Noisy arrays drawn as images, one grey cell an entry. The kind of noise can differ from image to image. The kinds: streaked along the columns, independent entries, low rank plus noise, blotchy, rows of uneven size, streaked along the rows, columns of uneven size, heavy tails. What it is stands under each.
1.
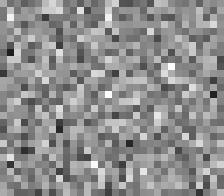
independent entries
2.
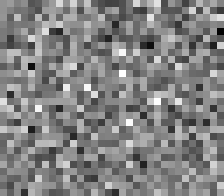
independent entries
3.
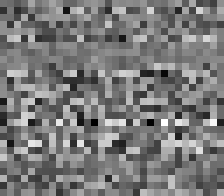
rows of uneven size
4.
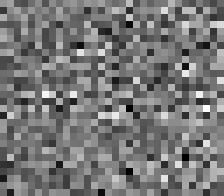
low rank plus noise
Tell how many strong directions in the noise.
five to eight
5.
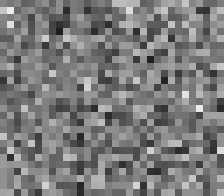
low rank plus noise
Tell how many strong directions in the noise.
five to eight
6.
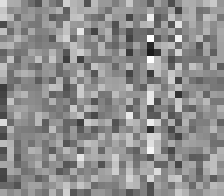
columns of uneven size
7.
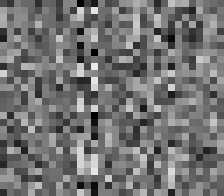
columns of uneven size
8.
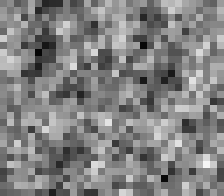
blotchy
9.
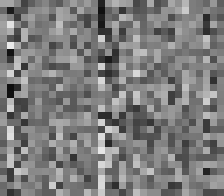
columns of uneven size
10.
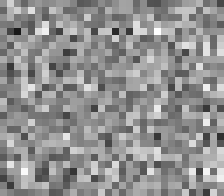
low rank plus noise
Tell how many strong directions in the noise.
two
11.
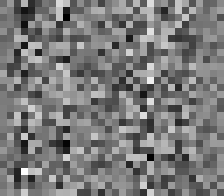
columns of uneven size
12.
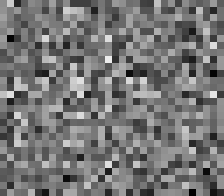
low rank plus noise
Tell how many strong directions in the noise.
three or four
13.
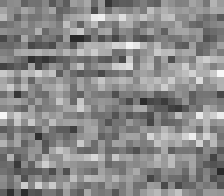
streaked along the rows
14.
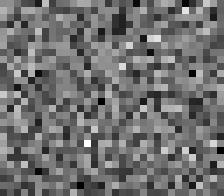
independent entries
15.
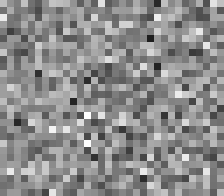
independent entries
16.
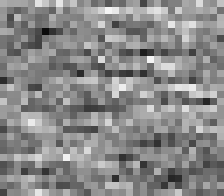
streaked along the rows
